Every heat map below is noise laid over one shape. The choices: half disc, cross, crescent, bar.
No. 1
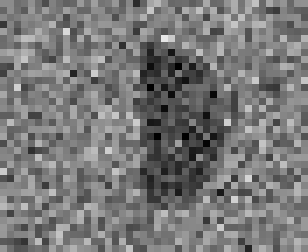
half disc
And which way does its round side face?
right
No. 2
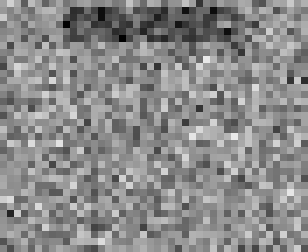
bar
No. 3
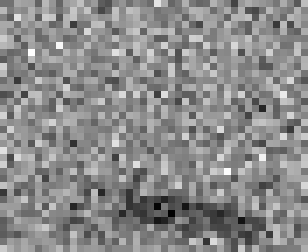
bar
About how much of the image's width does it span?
half
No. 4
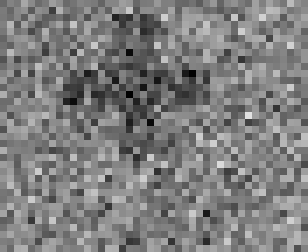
cross
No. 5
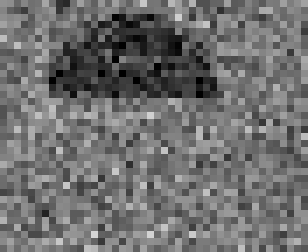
half disc
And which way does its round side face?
up
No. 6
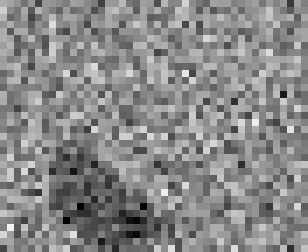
half disc
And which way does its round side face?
down and left
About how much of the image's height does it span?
half
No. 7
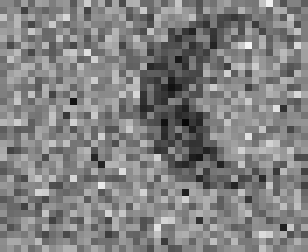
crescent
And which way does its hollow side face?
right
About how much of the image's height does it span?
two thirds
